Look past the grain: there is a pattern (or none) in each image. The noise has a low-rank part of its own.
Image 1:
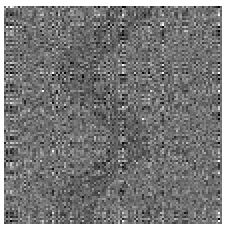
a wavy band
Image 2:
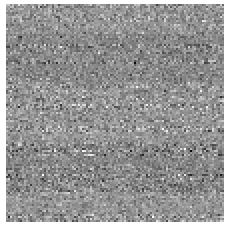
horizontal stripes
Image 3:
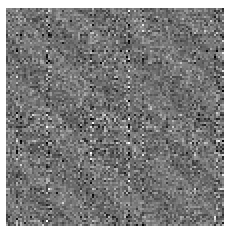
diagonal stripes
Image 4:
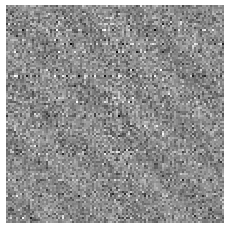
diagonal stripes
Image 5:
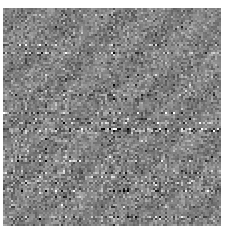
diagonal stripes
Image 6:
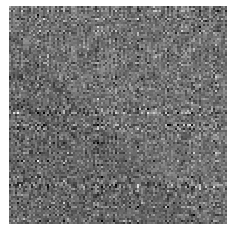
a sharp edge
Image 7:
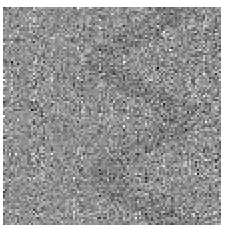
a wavy band
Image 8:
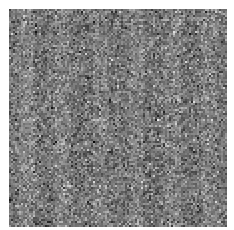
vertical stripes
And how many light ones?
6
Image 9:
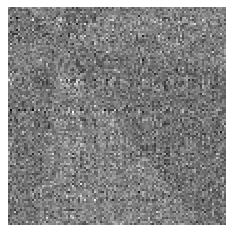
spokes from one point
